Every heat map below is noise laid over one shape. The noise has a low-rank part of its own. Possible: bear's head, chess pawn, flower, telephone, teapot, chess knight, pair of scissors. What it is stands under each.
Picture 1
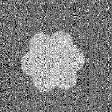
light flower
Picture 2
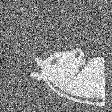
light chess knight
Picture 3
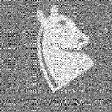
light chess knight
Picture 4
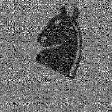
dark chess knight
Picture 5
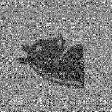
dark chess knight
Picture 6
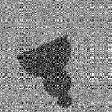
dark chess pawn
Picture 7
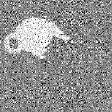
light teapot
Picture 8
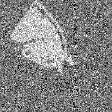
light chess knight
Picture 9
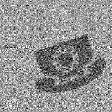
dark telephone
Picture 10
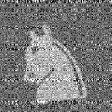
light chess knight
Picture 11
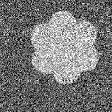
light flower
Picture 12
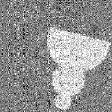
light chess pawn
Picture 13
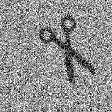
dark pair of scissors
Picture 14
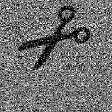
dark pair of scissors
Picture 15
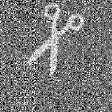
light pair of scissors
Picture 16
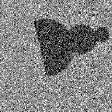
dark chess pawn
